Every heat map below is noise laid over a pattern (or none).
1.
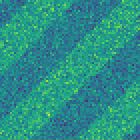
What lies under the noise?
diagonal stripes
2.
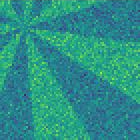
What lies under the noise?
spokes from one point
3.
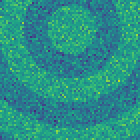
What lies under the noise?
rings round one point
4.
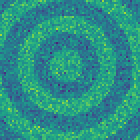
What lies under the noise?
rings round one point
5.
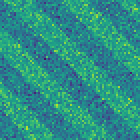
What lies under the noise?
diagonal stripes
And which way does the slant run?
top left to bottom right
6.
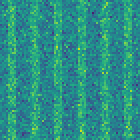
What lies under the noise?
vertical stripes
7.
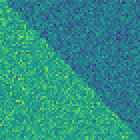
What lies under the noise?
a sharp edge
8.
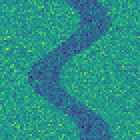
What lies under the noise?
a wavy band
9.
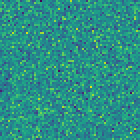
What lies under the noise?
only noise
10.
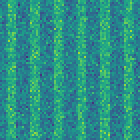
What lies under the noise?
vertical stripes
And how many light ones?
6
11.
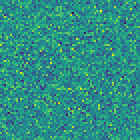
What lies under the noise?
only noise
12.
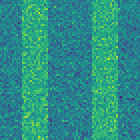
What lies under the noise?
vertical stripes
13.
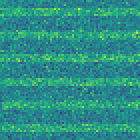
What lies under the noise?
horizontal stripes
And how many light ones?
6
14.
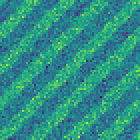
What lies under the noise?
diagonal stripes
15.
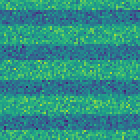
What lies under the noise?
horizontal stripes
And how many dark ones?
4
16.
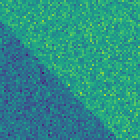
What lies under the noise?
a sharp edge
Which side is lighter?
top right
